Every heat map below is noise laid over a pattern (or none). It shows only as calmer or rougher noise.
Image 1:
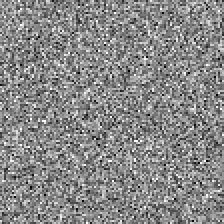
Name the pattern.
only noise
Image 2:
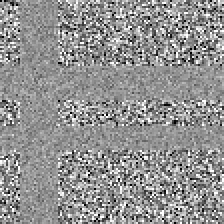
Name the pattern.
bands of rows crossing bands of columns
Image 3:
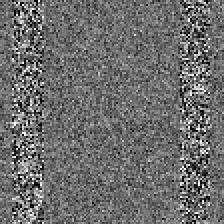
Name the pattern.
bands of columns
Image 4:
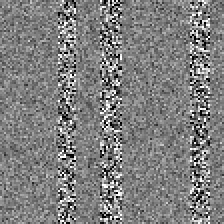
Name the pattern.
bands of columns
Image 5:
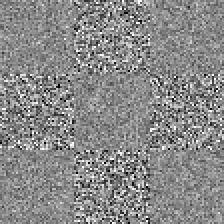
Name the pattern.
a checkerboard
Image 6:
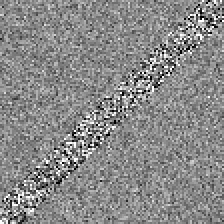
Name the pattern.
a diagonal band
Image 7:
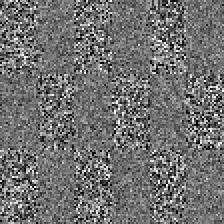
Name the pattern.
a checkerboard
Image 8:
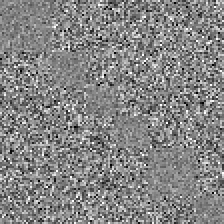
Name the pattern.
blocks along the diagonal
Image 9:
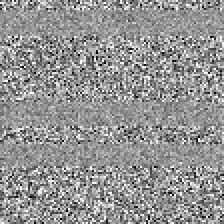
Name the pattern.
bands of rows
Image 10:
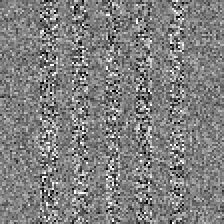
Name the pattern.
bands of columns
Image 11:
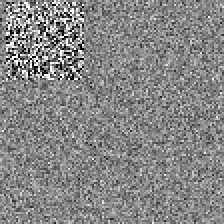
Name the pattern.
one block
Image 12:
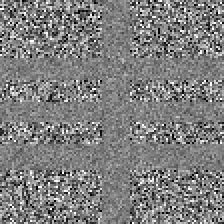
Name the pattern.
bands of rows crossing bands of columns
